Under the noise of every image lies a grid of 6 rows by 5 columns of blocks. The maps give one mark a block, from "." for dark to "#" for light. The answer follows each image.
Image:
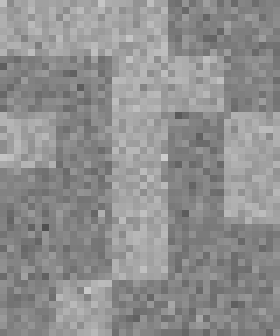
# # # . .
. . # # .
# . # . #
. . # . #
. . # . .
. # . . .
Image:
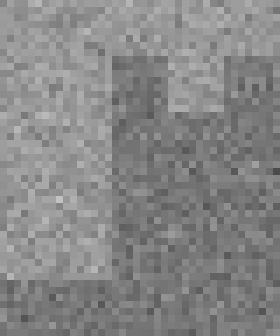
# # # # #
# # . # .
# # . . .
# # . . .
# # . . .
. . . . .
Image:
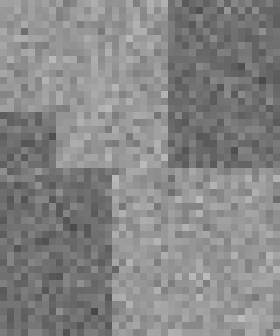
# # # . .
# # # . .
. # # . .
. . # # #
. . # # #
. . # # #
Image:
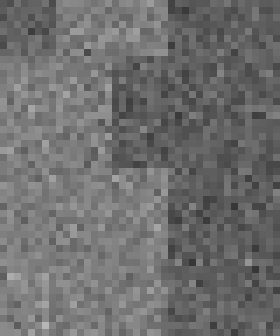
. # # . .
# # . . .
# # . . .
# # # . .
# # # . .
# # # . .
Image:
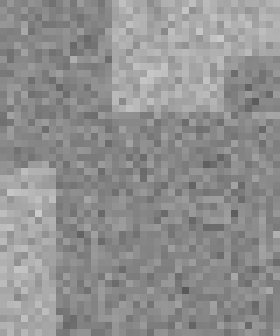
. . # # #
. . # # .
. . . . .
# . . . .
# . . . .
# . . . .
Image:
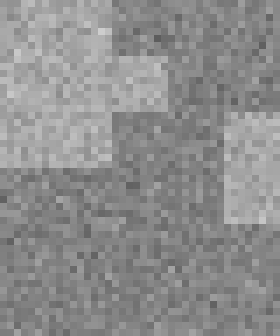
# # . . .
# # # . .
# # . . #
. . . . #
. . . . .
. . . . .
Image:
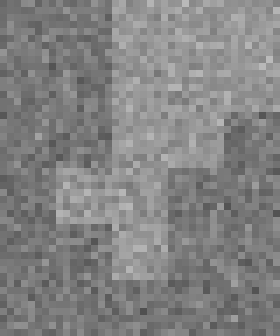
. . # # #
. . # # #
. . # # .
. # # . .
. . # . .
. . . . .
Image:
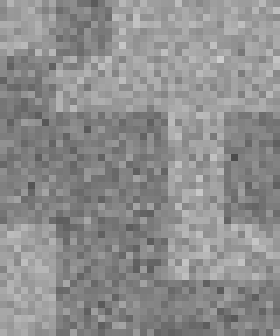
# . # # #
. # # # #
. . . # .
. . . # .
# . . # #
# . . . .
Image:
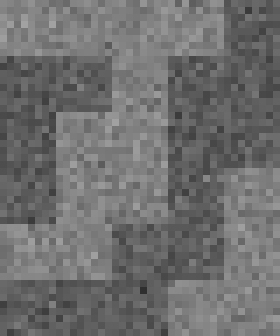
# # # # .
. . # . .
. # # . .
. # # . #
# # . . #
. . . # #
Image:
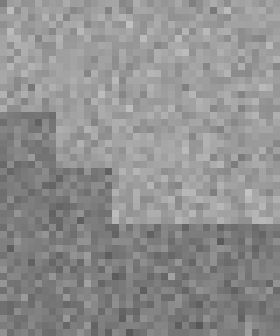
# # # # #
# # # # #
. # # # #
. . # # #
. . . . .
. . . . .
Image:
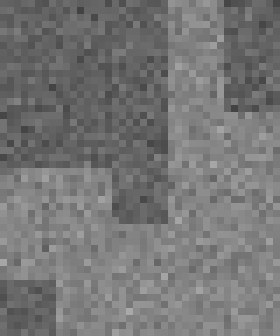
. . . # .
. . . # .
. . . # #
# # . # #
# # # # #
. # # # #
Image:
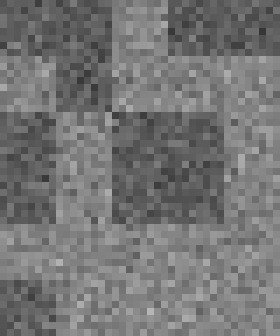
. . # . .
# . # # #
. # . . #
. # . . #
# # # # #
. # # # #
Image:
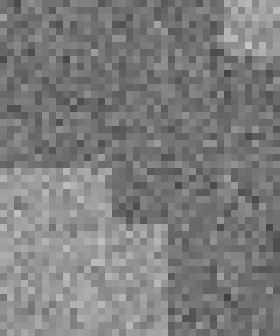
. . . . #
. . . . .
. . . . .
# # . . .
# # # . .
# # # . .
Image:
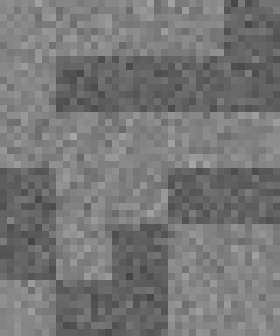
# # # # .
# . . . .
# # # # #
. # # . .
. # . # #
# . . # #
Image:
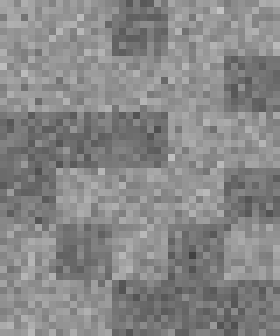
# # . # #
# # # # .
. . . # #
. # # # .
# . # . #
# # . . .
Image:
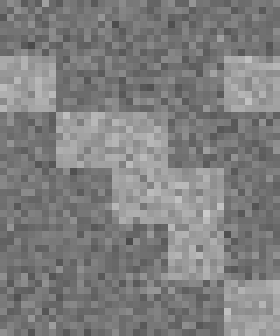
. . . . .
# . . . #
. # # . .
. . # # .
. . . # .
. . . . #
